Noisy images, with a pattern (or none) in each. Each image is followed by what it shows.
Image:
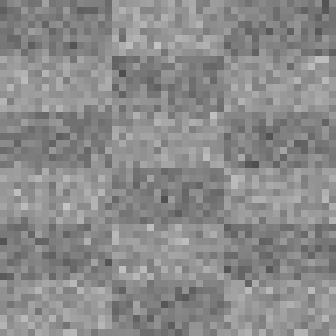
a checkerboard
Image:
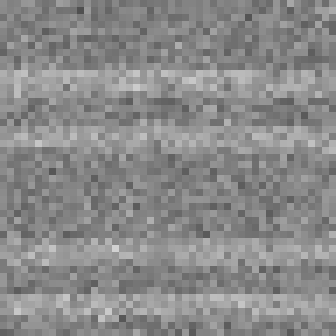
bands of rows
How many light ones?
4
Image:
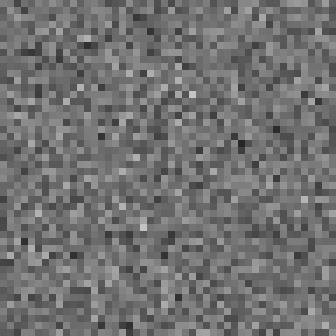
only noise
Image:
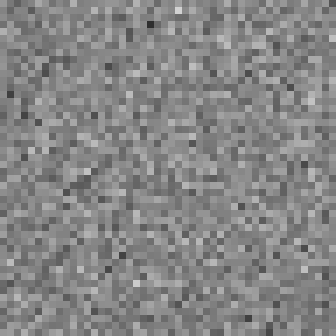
only noise
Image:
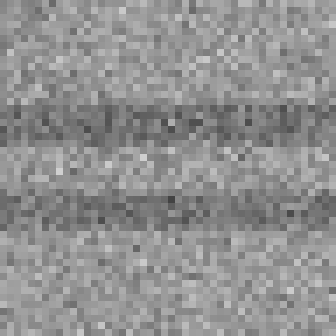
bands of rows
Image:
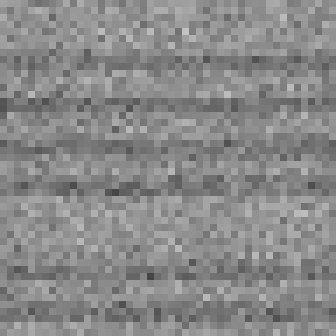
bands of rows
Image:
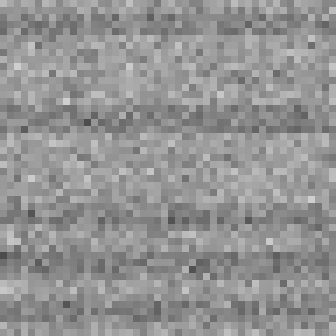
bands of rows
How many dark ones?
5
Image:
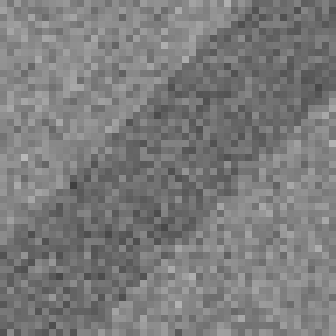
a diagonal band
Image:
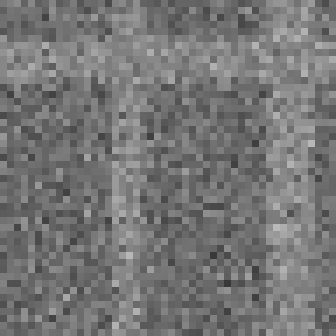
bands of rows crossing bands of columns
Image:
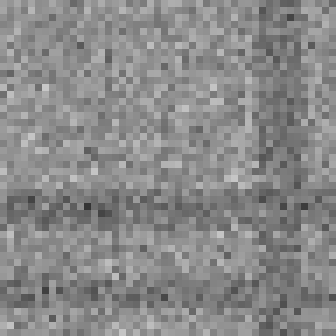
bands of rows crossing bands of columns
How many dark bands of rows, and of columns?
2 and 1
